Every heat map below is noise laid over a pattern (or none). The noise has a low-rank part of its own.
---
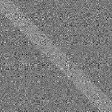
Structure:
a diagonal band
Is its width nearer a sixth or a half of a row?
a sixth
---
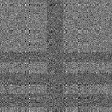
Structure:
bands of rows crossing bands of columns
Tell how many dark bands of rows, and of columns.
3 and 1
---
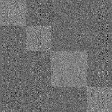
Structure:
blocks along the diagonal
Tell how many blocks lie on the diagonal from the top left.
4
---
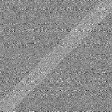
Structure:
a diagonal band
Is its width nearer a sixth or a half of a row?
a sixth
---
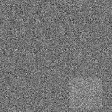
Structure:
one block
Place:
bottom right
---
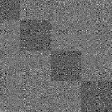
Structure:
blocks along the diagonal
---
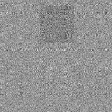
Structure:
one block
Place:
top middle
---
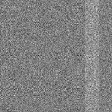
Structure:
one band of columns
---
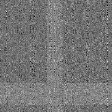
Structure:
bands of rows crossing bands of columns
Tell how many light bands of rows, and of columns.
1 and 1
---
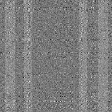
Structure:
bands of columns
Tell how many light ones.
4
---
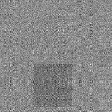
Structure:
one block
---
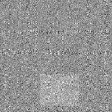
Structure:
one block
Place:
bottom middle
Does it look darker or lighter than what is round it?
lighter
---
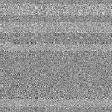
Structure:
bands of rows
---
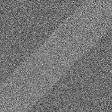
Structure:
a diagonal band
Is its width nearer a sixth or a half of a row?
a half
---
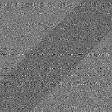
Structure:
a diagonal band
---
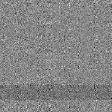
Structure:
one band of rows
